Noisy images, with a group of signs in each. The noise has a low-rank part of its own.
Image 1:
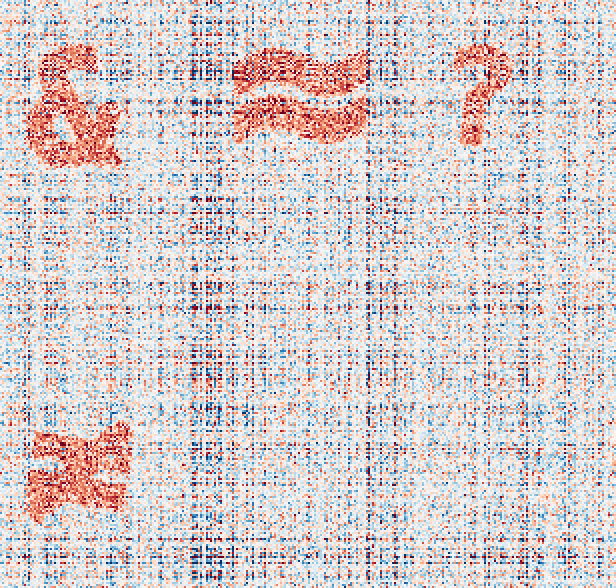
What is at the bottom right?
nothing
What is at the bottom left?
not-equal sign
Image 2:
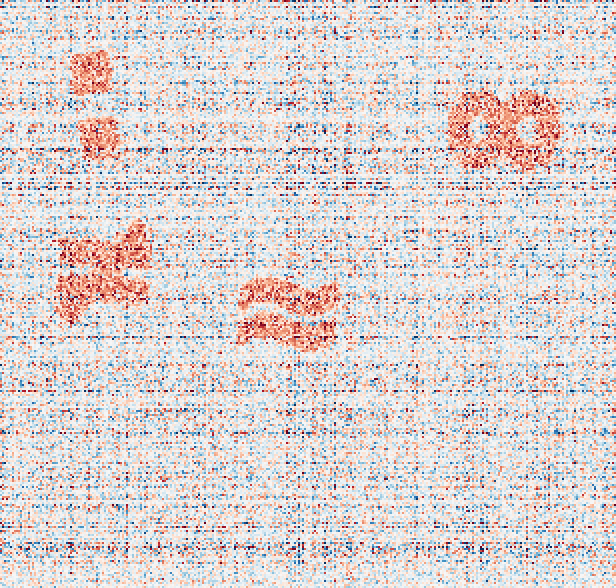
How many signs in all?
4
